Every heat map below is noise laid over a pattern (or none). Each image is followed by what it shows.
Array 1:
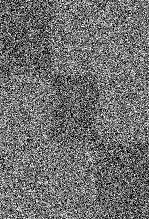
blocks along the diagonal
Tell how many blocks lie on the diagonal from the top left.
3
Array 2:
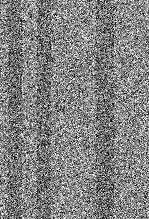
bands of columns
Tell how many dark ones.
3
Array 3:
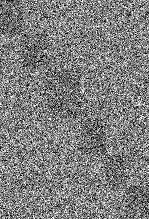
blocks along the diagonal
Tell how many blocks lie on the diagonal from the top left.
6
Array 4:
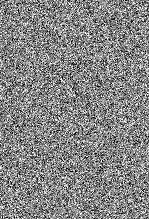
only noise
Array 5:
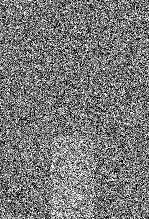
one block
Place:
bottom middle
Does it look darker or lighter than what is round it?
lighter
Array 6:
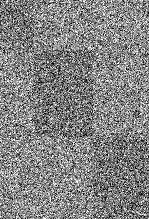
blocks along the diagonal
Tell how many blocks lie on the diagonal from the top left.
3
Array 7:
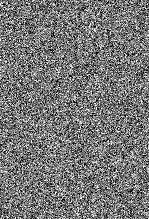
only noise
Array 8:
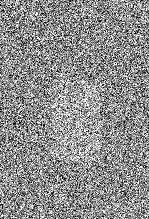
one block
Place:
centre
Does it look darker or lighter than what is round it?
lighter
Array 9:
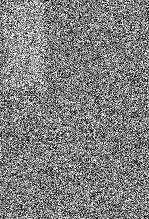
one block
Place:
top left
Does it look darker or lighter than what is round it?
lighter
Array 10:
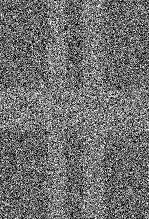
bands of rows crossing bands of columns
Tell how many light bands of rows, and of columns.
1 and 2
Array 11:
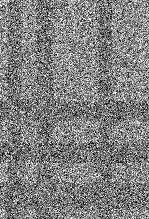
bands of rows crossing bands of columns
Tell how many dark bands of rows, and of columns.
3 and 3
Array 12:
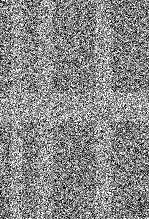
bands of rows crossing bands of columns
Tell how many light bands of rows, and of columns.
1 and 3
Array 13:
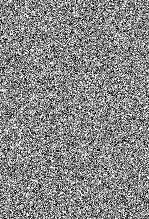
only noise
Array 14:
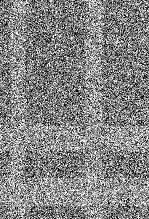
bands of rows crossing bands of columns
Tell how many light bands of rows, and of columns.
2 and 2
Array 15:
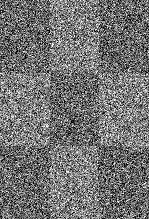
a checkerboard
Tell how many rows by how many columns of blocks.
3 by 3
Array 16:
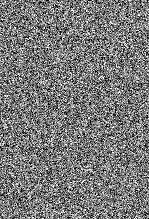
only noise
